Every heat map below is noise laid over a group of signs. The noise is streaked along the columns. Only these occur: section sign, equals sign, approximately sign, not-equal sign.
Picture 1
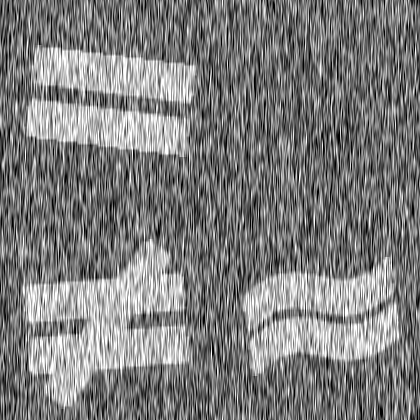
top left: equals sign; bottom left: not-equal sign; bottom right: approximately sign
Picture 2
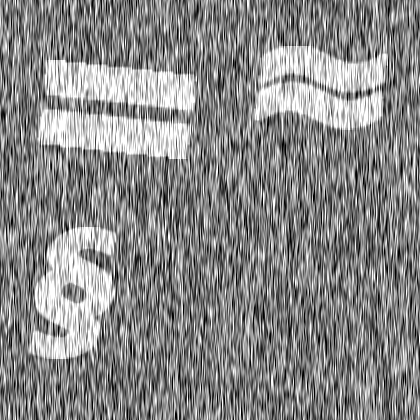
top left: equals sign; top right: approximately sign; bottom left: section sign
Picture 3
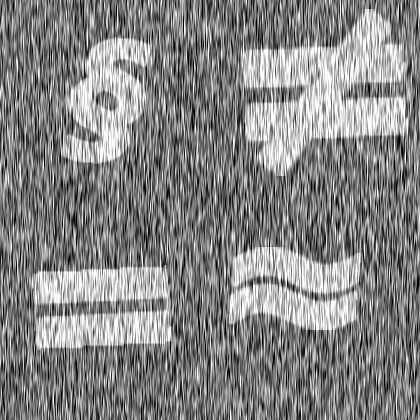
top left: section sign; top right: not-equal sign; bottom left: equals sign; bottom right: approximately sign
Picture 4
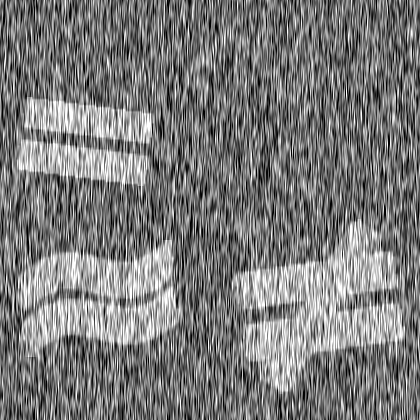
top left: equals sign; bottom left: approximately sign; bottom right: not-equal sign
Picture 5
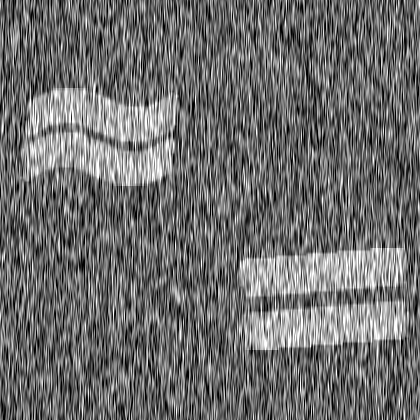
top left: approximately sign; bottom right: equals sign
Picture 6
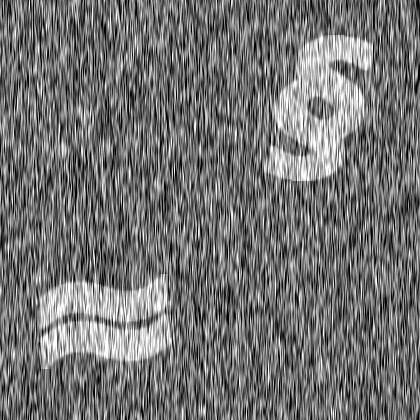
top right: section sign; bottom left: approximately sign
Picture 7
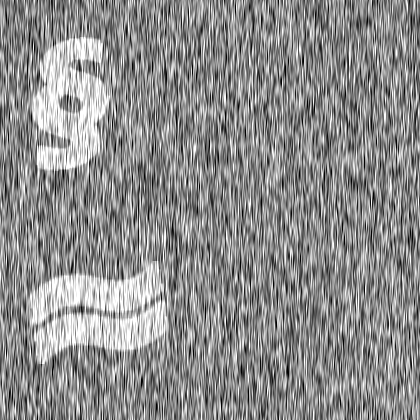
top left: section sign; bottom left: approximately sign
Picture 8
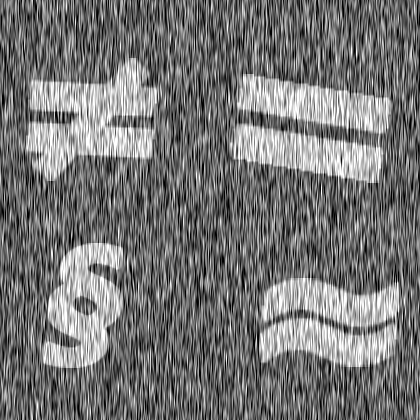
top left: not-equal sign; top right: equals sign; bottom left: section sign; bottom right: approximately sign
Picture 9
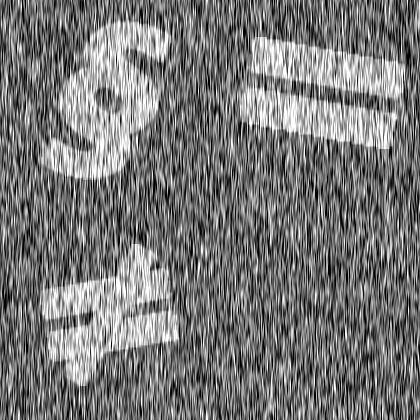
top left: section sign; top right: equals sign; bottom left: not-equal sign
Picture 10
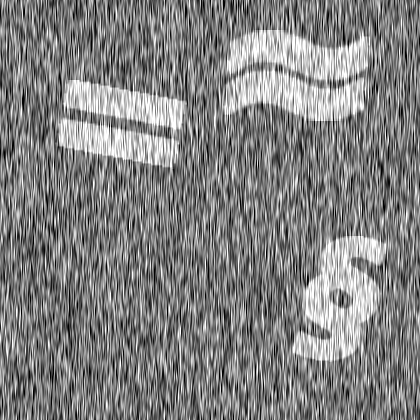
top left: equals sign; top right: approximately sign; bottom right: section sign
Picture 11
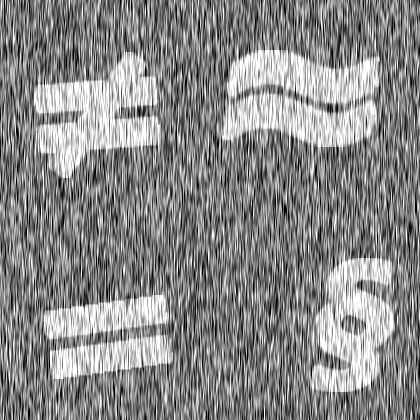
top left: not-equal sign; top right: approximately sign; bottom left: equals sign; bottom right: section sign
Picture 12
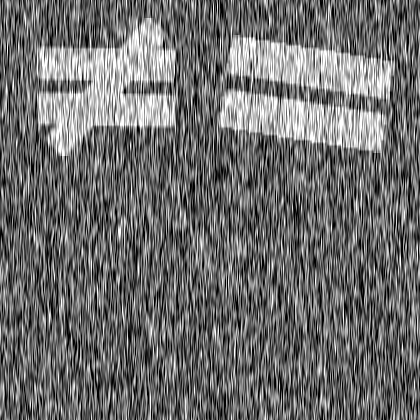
top left: not-equal sign; top right: equals sign
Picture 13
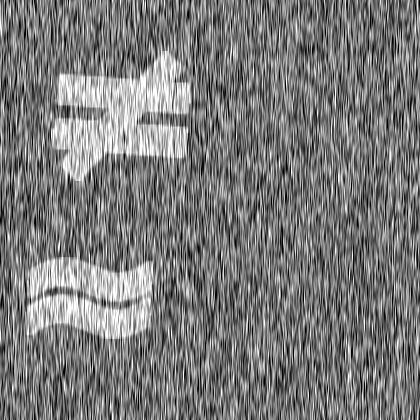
top left: not-equal sign; bottom left: approximately sign
